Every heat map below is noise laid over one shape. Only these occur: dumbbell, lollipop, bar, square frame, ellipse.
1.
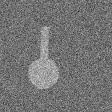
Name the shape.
lollipop
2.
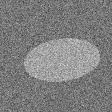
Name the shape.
ellipse
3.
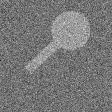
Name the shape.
lollipop
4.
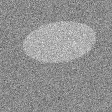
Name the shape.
ellipse
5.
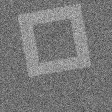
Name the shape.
square frame
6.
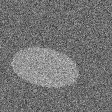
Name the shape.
ellipse
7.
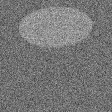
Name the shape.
ellipse
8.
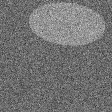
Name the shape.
ellipse
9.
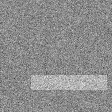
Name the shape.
bar
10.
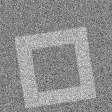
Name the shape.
square frame
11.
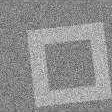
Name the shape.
square frame
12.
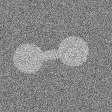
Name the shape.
dumbbell
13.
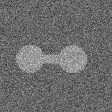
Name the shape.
dumbbell
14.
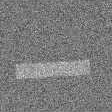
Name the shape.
bar
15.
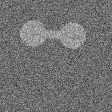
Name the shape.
dumbbell
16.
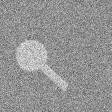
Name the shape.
lollipop
